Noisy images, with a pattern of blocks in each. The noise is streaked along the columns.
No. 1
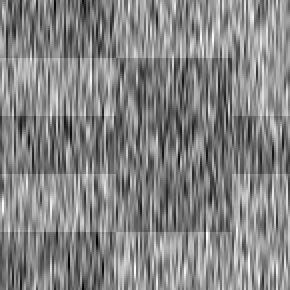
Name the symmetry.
top and bottom mirror each other
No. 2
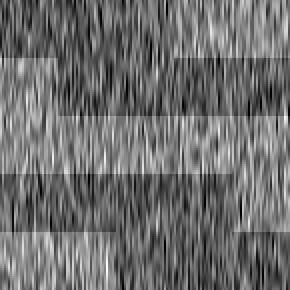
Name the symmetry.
the same after a half turn
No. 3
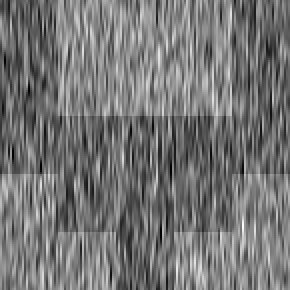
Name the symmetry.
left and right mirror each other
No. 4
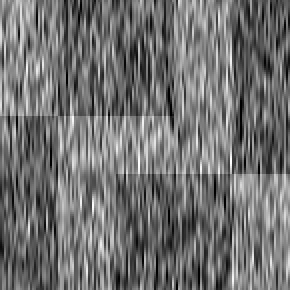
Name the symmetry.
the same after a half turn
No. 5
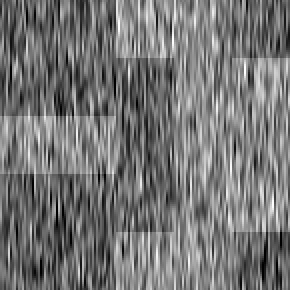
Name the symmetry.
top and bottom mirror each other
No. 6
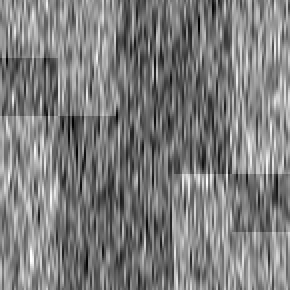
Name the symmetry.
the same after a half turn
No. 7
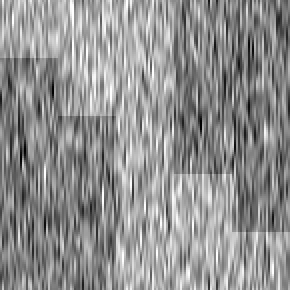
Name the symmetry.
the same after a half turn
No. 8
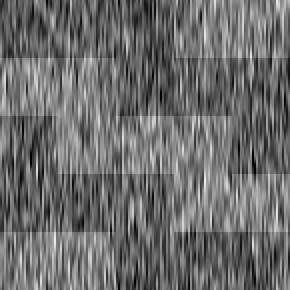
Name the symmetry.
the same after a half turn
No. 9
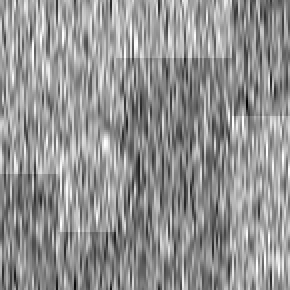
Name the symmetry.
no symmetry
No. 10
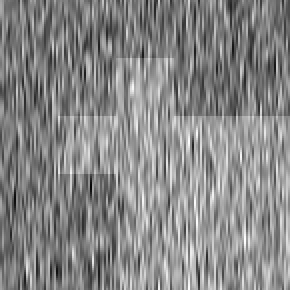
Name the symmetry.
mirrored about the diagonal from the top left
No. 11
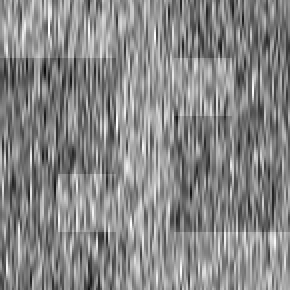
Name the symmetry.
the same after a half turn
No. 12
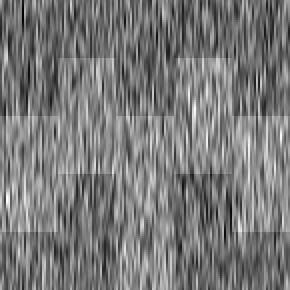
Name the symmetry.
left and right mirror each other
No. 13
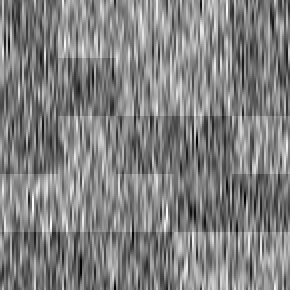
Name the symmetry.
no symmetry
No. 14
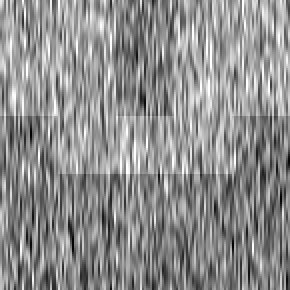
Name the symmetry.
left and right mirror each other
